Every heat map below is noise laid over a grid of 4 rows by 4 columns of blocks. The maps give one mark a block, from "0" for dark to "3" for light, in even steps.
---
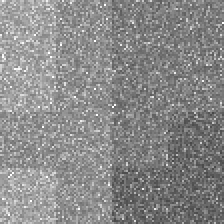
3211
3211
2210
3200
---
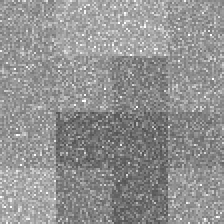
2332
2212
2001
3102
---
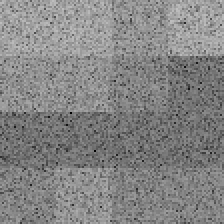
3323
2210
0000
1211
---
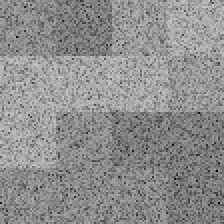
1023
3332
3100
1110
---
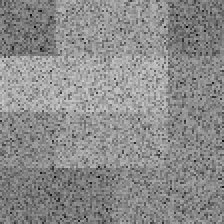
0220
3331
1221
0011
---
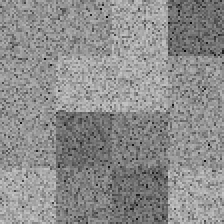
2230
2332
2012
3103
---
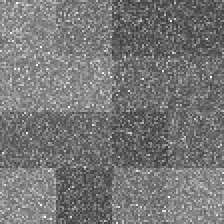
3200
3311
1101
3023
